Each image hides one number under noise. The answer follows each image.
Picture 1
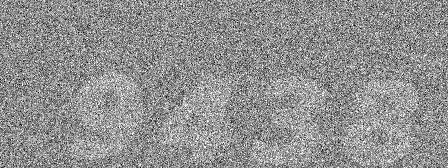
9438
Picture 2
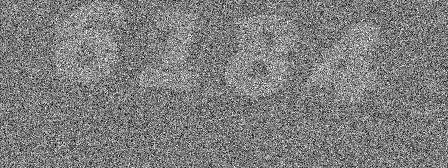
6184
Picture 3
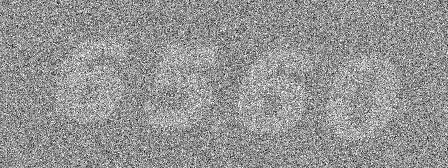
6560
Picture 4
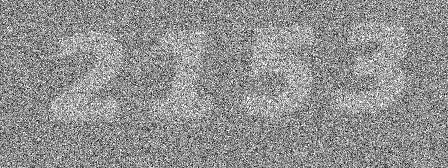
2153
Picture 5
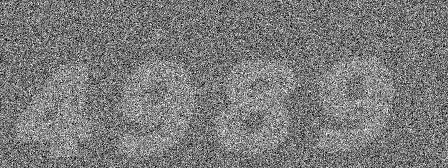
4989
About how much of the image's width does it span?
nearly all
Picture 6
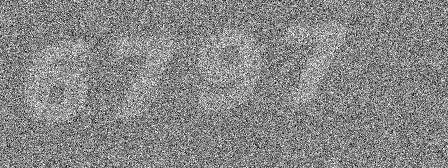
6797
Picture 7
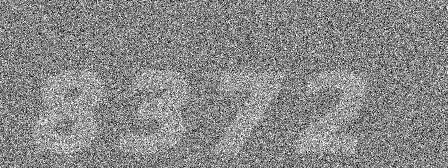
8372
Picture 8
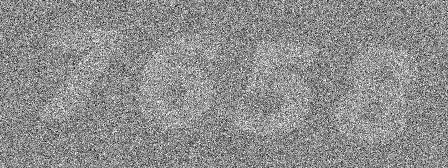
7658
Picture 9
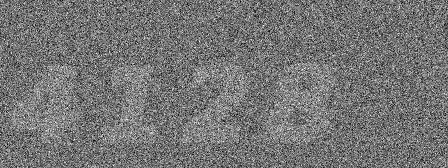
4128
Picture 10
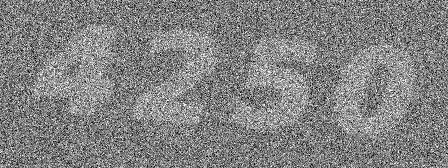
4250
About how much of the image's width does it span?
nearly all
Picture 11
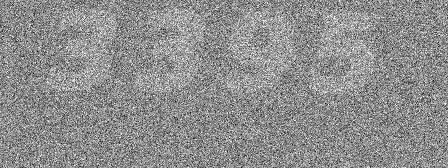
3395
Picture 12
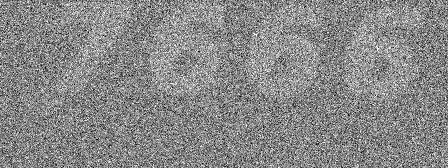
7666
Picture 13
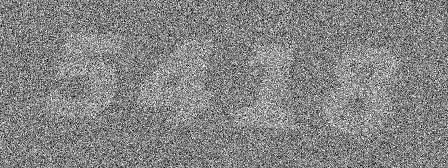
5418
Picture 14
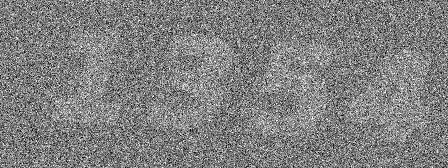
1354
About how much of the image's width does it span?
nearly all
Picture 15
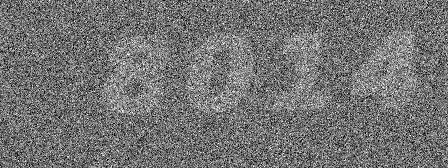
8014
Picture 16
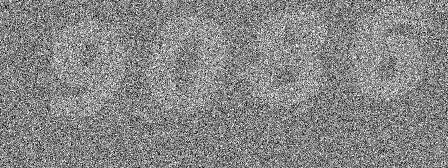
9086
